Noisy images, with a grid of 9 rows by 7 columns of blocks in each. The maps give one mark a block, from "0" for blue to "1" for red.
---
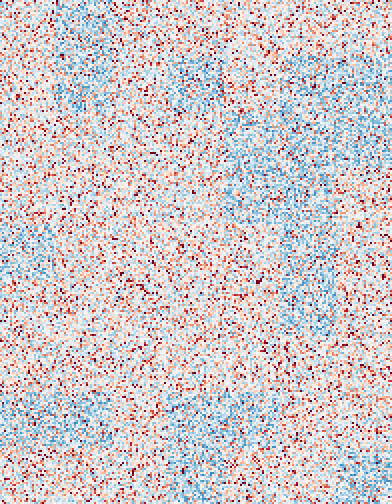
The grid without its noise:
1011111
1010100
1111000
1111001
0111101
1111101
1111111
0010011
1110110
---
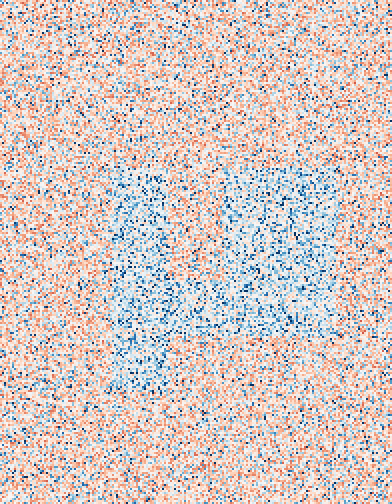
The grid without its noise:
1111111
1111111
1111111
1101001
1101001
1100001
1101111
1111111
1111111
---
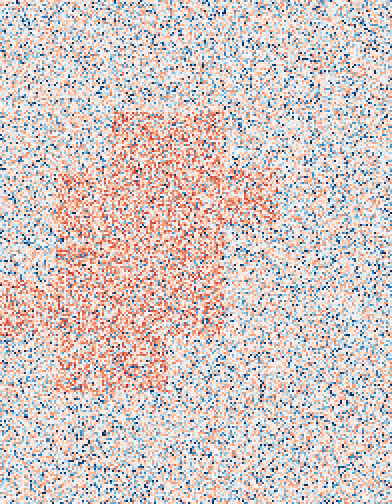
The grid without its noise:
0000000
0000000
0011000
0111100
0111000
1111000
0110000
0000000
0000000
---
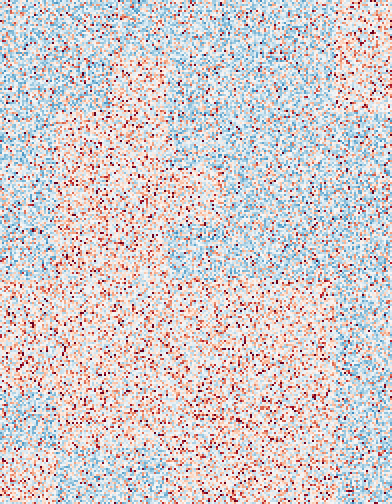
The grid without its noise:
0000001
0010001
0110000
0111000
0110000
1111110
1111110
0111110
1001110
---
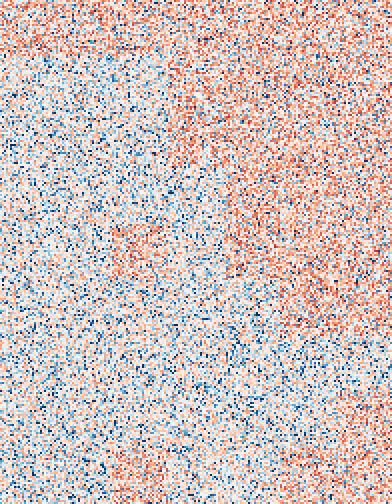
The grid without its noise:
1111111
0001111
0001111
0000111
0010111
0000011
0000000
0000001
0010011
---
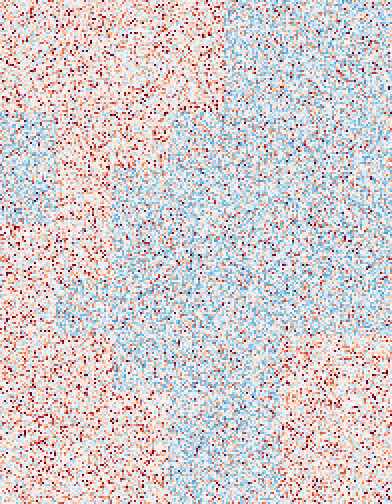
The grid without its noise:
1111000
1111000
0110000
0100000
1100000
1000000
1100011
1110011
1110011
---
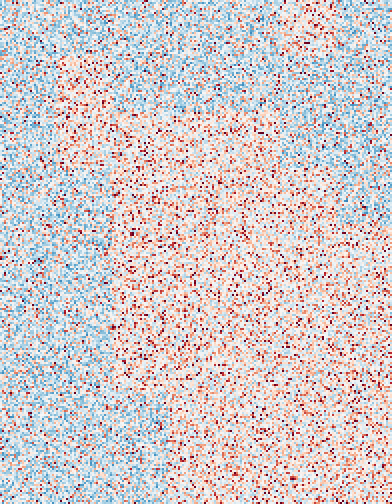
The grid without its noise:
0000010
0100000
0111100
0011110
0011111
0011111
0011111
0001111
0001111
